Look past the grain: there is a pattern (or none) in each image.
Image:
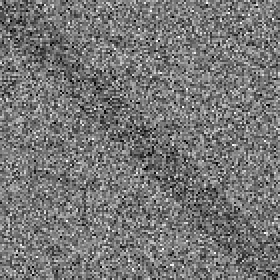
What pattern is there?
a diagonal band
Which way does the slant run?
top left to bottom right
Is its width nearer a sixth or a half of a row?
a sixth
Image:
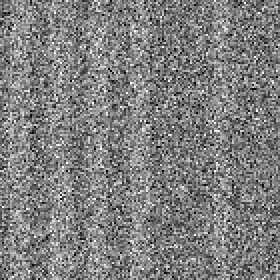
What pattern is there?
bands of columns
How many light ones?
5
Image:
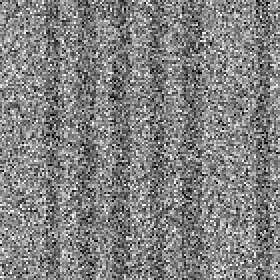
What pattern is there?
bands of columns
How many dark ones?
6
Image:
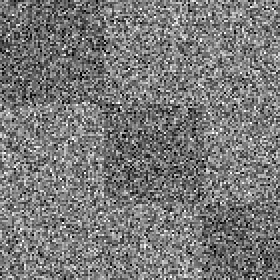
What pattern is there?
blocks along the diagonal
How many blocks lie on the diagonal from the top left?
3
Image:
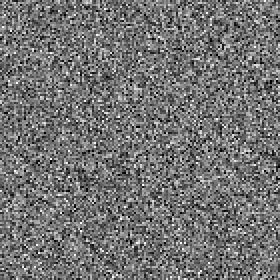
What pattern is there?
only noise
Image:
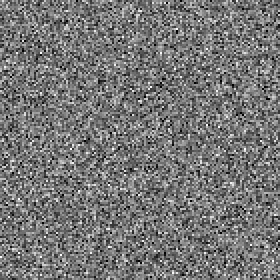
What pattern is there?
only noise
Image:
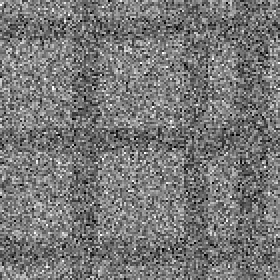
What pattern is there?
bands of rows crossing bands of columns
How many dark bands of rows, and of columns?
3 and 3
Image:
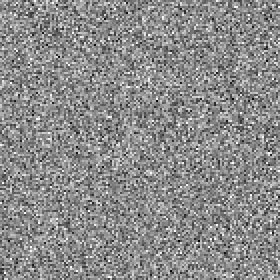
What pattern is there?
only noise
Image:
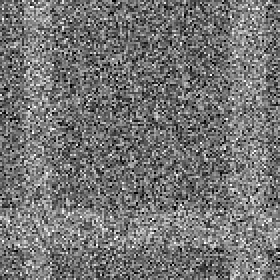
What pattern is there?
bands of rows crossing bands of columns
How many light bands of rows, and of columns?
1 and 2
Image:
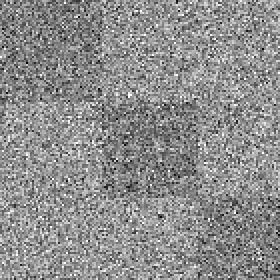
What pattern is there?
blocks along the diagonal
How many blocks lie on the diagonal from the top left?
3
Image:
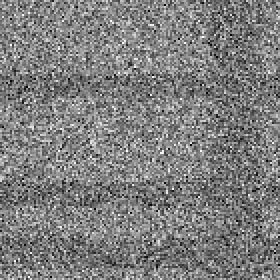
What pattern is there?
bands of rows crossing bands of columns
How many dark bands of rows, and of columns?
3 and 1
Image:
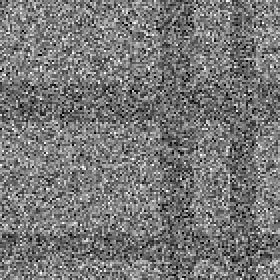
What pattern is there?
bands of rows crossing bands of columns
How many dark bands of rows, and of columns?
2 and 2
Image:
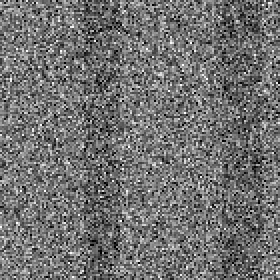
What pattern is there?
bands of columns
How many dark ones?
2
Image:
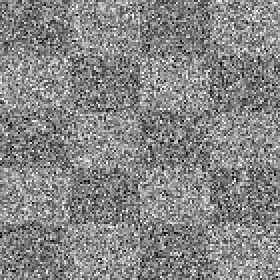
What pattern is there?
a checkerboard
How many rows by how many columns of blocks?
5 by 4
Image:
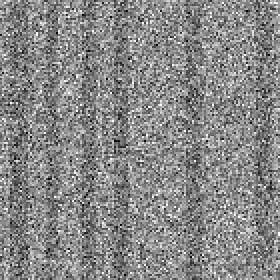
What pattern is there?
bands of columns
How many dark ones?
6
